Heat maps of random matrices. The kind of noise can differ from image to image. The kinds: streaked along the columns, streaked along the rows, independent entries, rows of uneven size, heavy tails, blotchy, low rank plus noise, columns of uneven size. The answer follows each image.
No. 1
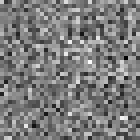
low rank plus noise
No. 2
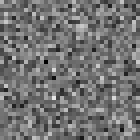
independent entries
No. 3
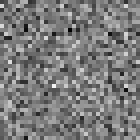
independent entries
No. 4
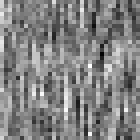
streaked along the columns
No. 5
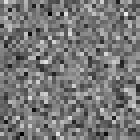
independent entries
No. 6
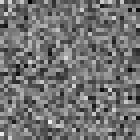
independent entries
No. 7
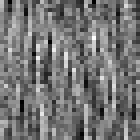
streaked along the columns
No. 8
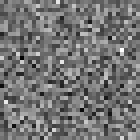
independent entries
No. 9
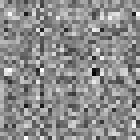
low rank plus noise
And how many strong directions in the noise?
two
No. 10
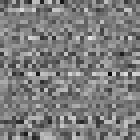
rows of uneven size
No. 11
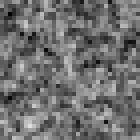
blotchy
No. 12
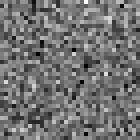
independent entries
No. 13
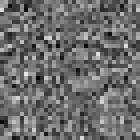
low rank plus noise
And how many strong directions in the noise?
two
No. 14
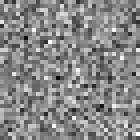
independent entries
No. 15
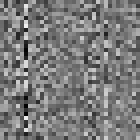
columns of uneven size
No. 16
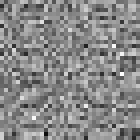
low rank plus noise
